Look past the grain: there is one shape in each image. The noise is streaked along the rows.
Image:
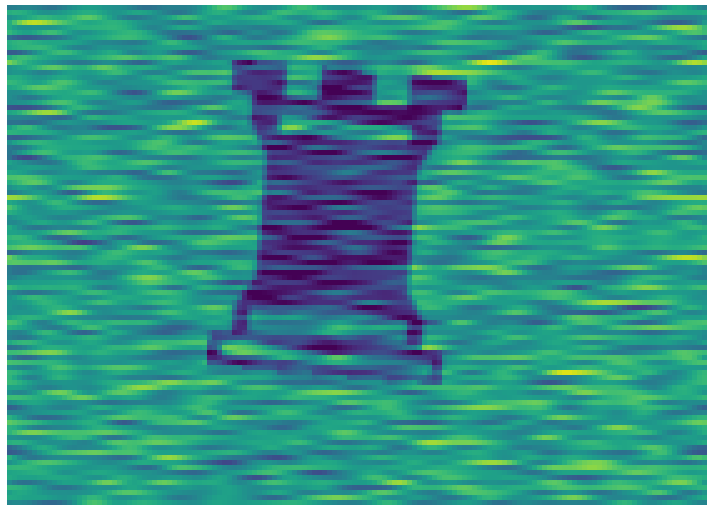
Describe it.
dark chess rook
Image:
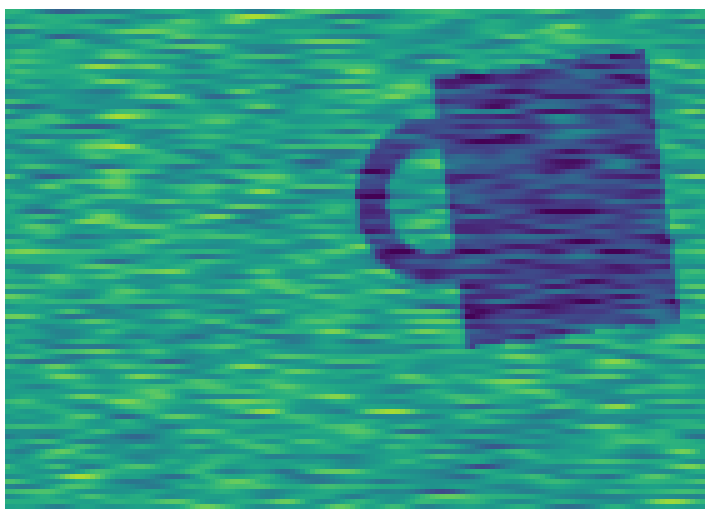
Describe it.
dark cup
